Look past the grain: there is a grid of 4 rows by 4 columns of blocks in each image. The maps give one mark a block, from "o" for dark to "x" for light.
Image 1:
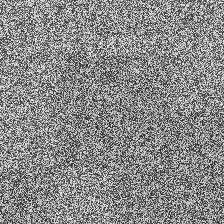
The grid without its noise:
x x x x
x o o x
x o o o
o x o o
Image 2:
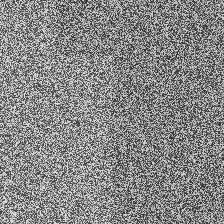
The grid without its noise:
x o o o
x x o o
x x o o
x x o o
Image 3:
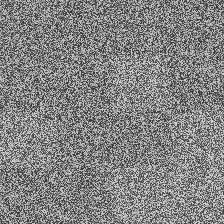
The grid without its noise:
o o o o
o o x o
x o o x
o o x x
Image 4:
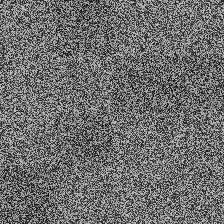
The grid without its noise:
x o x x
x x o o
x o x x
o x x x
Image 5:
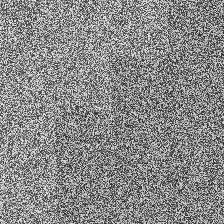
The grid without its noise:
x x x o
x x o o
x o o o
x o o o
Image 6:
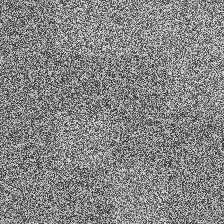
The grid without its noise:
o x x x
o o o x
o x o o
o o x o
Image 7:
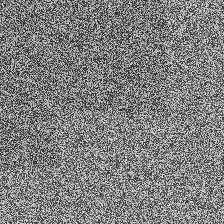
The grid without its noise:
o o o x
o o o x
o x x x
x x x x
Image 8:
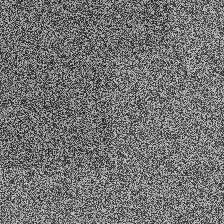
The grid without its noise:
o o o x
o o x x
o o x x
x x x x
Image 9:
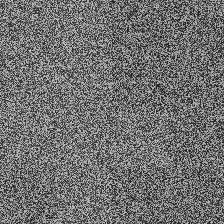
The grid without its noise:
x x o o
x x o o
x x x o
o x o o
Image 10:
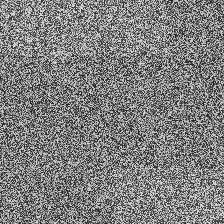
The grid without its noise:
x x x o
o o o o
o o o o
o o x x
